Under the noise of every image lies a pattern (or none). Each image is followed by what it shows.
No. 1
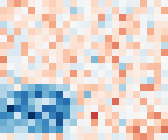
one block
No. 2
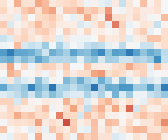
bands of rows
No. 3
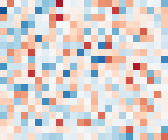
only noise
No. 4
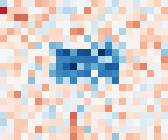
one block
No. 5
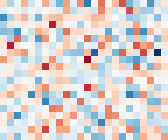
only noise
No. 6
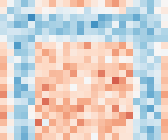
bands of rows crossing bands of columns
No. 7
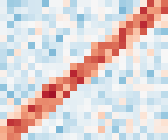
a diagonal band
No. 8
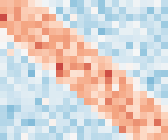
a diagonal band
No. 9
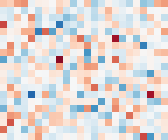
only noise
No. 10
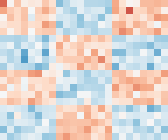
a checkerboard
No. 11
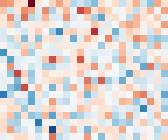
only noise
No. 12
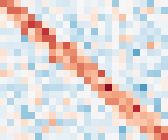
a diagonal band
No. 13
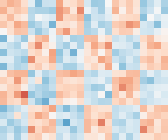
a checkerboard
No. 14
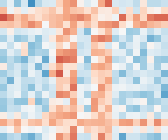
bands of rows crossing bands of columns
